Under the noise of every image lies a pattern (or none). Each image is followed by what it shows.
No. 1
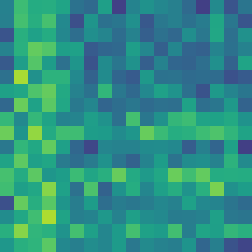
bands of rows crossing bands of columns
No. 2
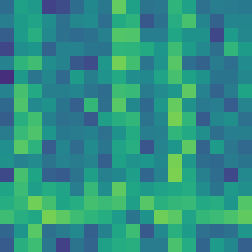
bands of rows crossing bands of columns
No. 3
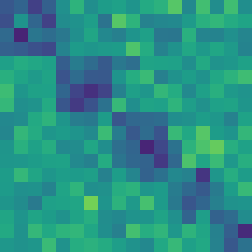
blocks along the diagonal
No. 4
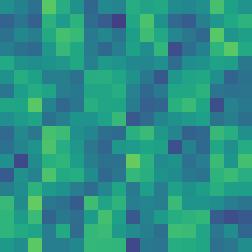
a checkerboard
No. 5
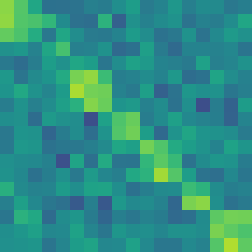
blocks along the diagonal
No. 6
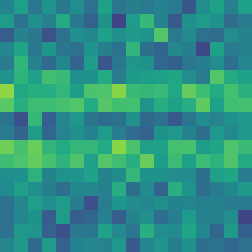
bands of rows
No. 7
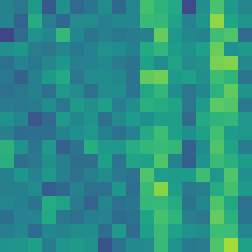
bands of columns
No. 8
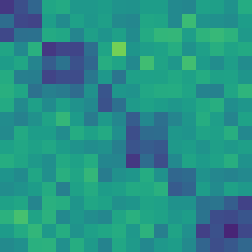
blocks along the diagonal
